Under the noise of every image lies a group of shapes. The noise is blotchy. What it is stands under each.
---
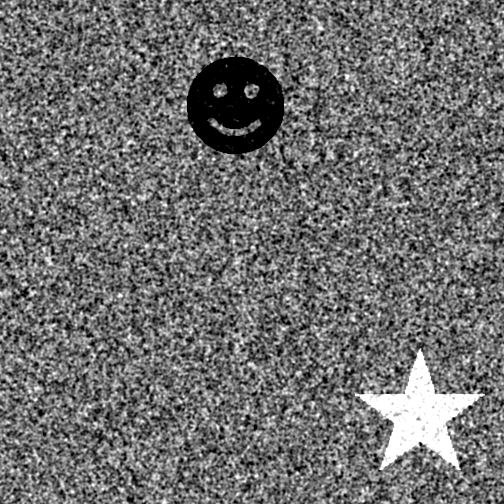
top middle: dark smiling face; bottom right: light star
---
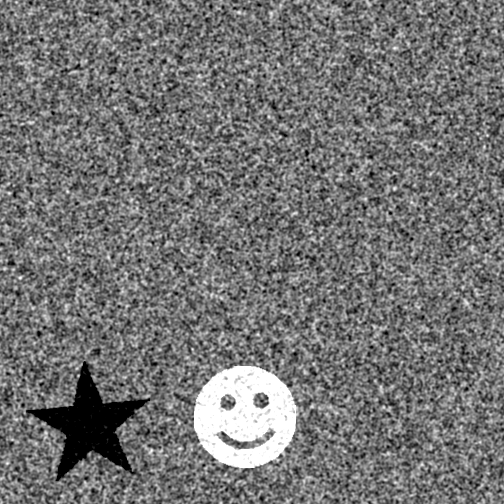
bottom left: dark star; bottom middle: light smiling face
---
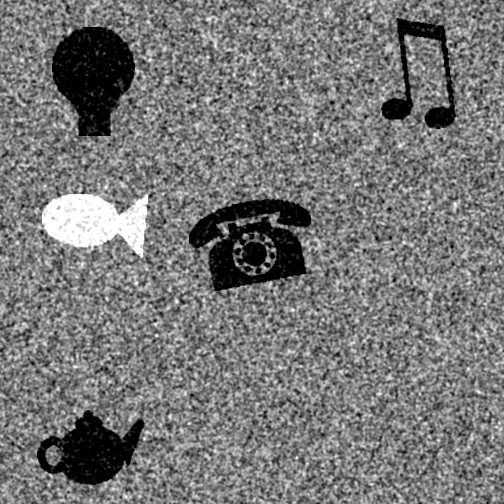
top left: dark light bulb; top right: dark pair of musical notes; middle left: light fish; centre: dark telephone; bottom left: dark teapot
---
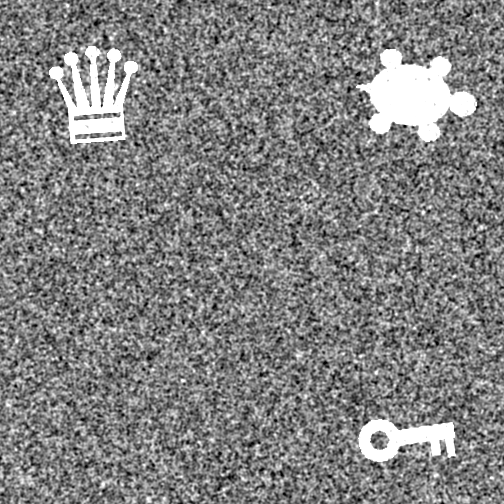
top left: light chess queen; top right: light turtle; bottom right: light key
